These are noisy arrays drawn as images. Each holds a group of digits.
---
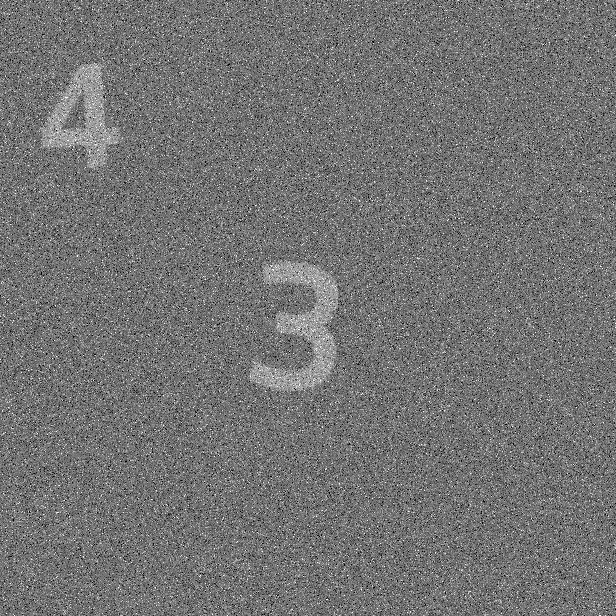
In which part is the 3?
centre
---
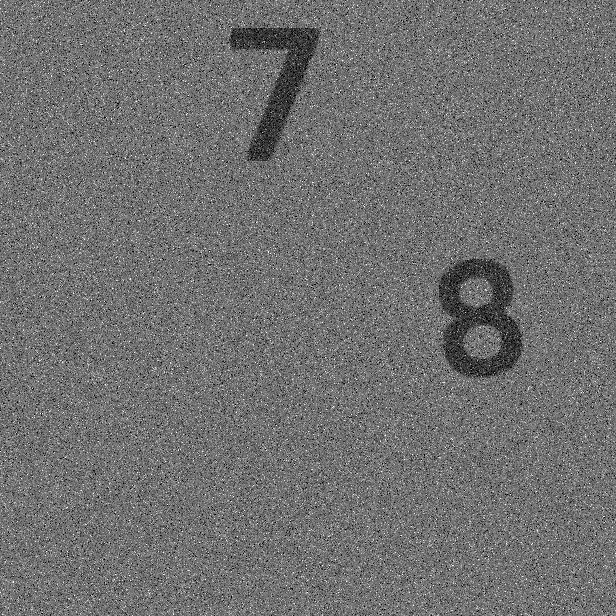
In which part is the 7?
top middle
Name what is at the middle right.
8
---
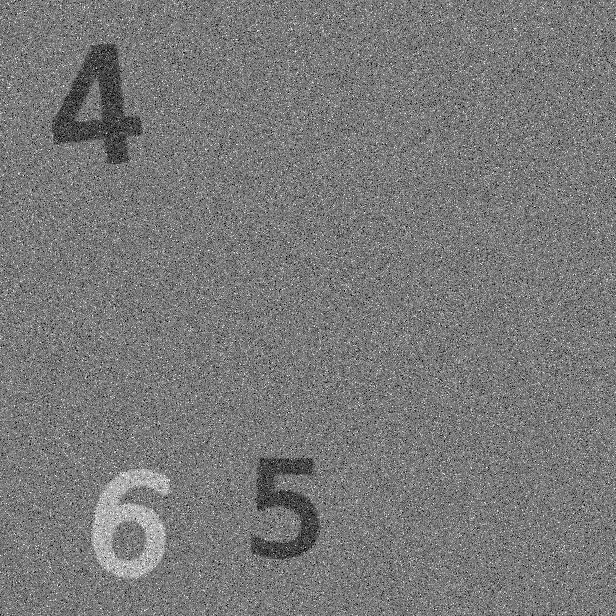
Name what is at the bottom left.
6
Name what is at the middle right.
nothing
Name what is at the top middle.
nothing
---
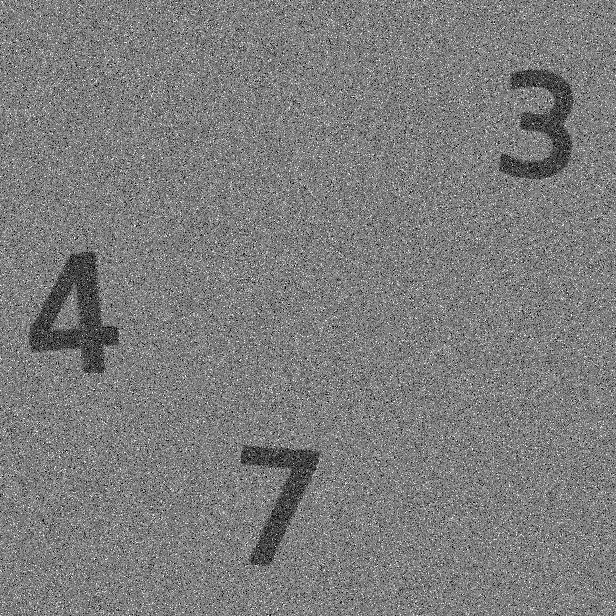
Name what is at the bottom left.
nothing
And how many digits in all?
3
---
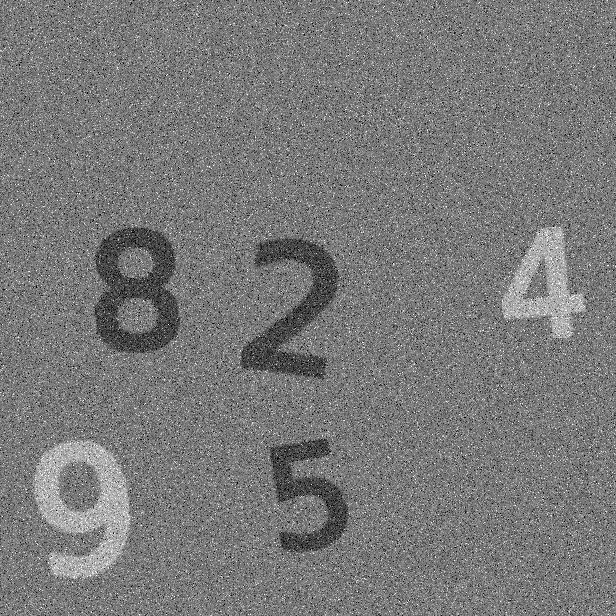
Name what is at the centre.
2
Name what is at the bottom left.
9
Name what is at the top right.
nothing
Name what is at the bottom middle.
5
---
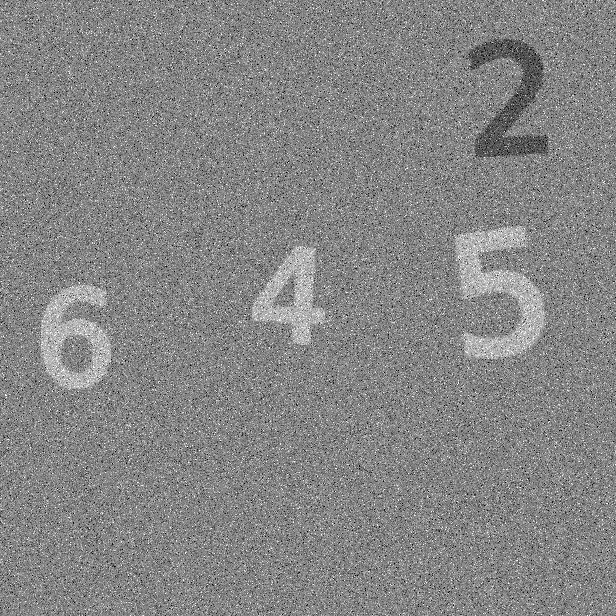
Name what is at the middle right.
5
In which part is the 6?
middle left
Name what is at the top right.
2
